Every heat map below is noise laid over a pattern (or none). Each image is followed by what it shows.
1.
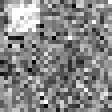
one block
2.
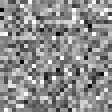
only noise
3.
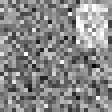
one block
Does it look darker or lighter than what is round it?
lighter
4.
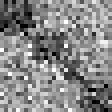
blocks along the diagonal
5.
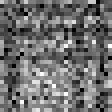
bands of rows crossing bands of columns
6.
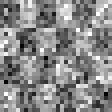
a checkerboard
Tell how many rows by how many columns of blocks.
4 by 6
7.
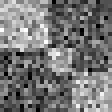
blocks along the diagonal
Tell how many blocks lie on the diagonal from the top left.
3
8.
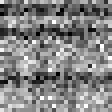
bands of rows
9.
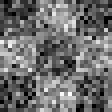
a checkerboard
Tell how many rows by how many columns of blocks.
3 by 3
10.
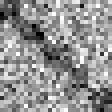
blocks along the diagonal
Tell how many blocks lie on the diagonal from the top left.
5
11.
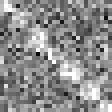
blocks along the diagonal
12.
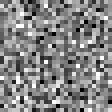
only noise
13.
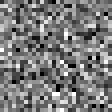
only noise
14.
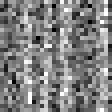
bands of columns
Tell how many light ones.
4
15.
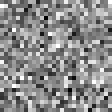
only noise
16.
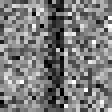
one band of columns
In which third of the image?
middle
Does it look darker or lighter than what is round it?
darker
